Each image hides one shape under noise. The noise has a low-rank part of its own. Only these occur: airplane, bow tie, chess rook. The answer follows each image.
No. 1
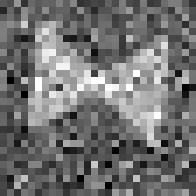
light bow tie
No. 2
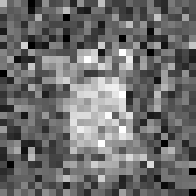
light chess rook
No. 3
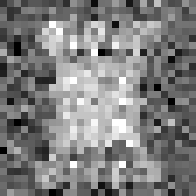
light chess rook
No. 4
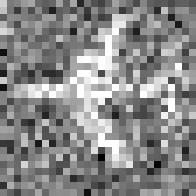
light airplane
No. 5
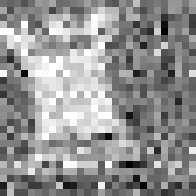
light chess rook
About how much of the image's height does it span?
nearly all
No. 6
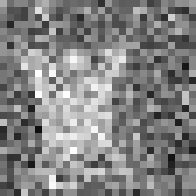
light chess rook
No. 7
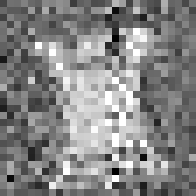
light chess rook
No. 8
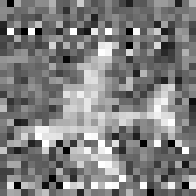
light airplane
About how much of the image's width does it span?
nearly all
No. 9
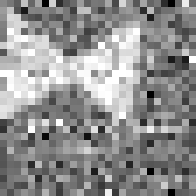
light bow tie
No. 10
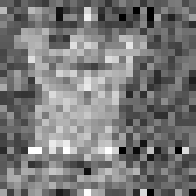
light chess rook
